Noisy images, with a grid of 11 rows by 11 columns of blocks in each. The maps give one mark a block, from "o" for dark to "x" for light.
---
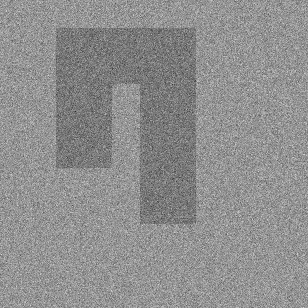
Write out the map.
x x x x x x x x x x x
x x o o o o o x x x x
x x o o o o o x x x x
x x o o x o o x x x x
x x o o x o o x x x x
x x o o x o o x x x x
x x x x x o o x x x x
x x x x x o o x x x x
x x x x x x x x x x x
x x x x x x x x x x x
x x x x x x x x x x x
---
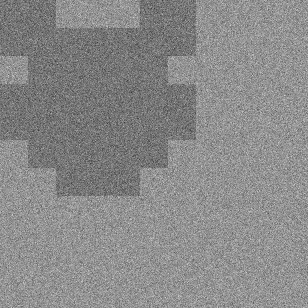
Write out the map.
o o x x x o o x x x x
o o o o o o o x x x x
x o o o o o x x x x x
o o o o o o o x x x x
o o o o o o o x x x x
x o o o o o x x x x x
x x o o o x x x x x x
x x x x x x x x x x x
x x x x x x x x x x x
x x x x x x x x x x x
x x x x x x x x x x x
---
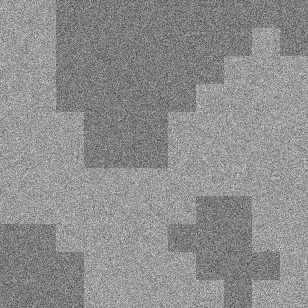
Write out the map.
x x o o o o o o o o o
x x o o o o o o o x o
x x o o o o o o x x x
x x o o o o o x x x x
x x x o o o x x x x x
x x x o o o x x x x x
x x x x x x x x x x x
x x x x x x x o o x x
o o x x x x o o o x x
o o o x x x x o o o x
o o o x x x x x o x x
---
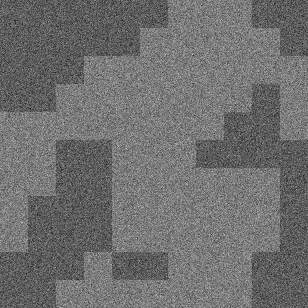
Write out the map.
o o o o o o x x x o o
o o o o o x x x x x o
o o o x x x x x x x x
o o x x x x x x x o x
x x x x x x x x o o x
x x o o x x x o o o o
x x o o x x x x x x o
x o o o x x x x x x o
x o o o x x x x x x o
o o o x o o x x x o o
o o x x x x x x x o o
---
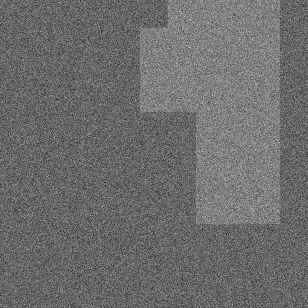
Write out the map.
o o o o o o x x x x o
o o o o o x x x x x o
o o o o o x x x x x o
o o o o o x x x x x o
o o o o o o o x x x o
o o o o o o o x x x o
o o o o o o o x x x o
o o o o o o o x x x o
o o o o o o o o o o o
o o o o o o o o o o o
o o o o o o o o o o o
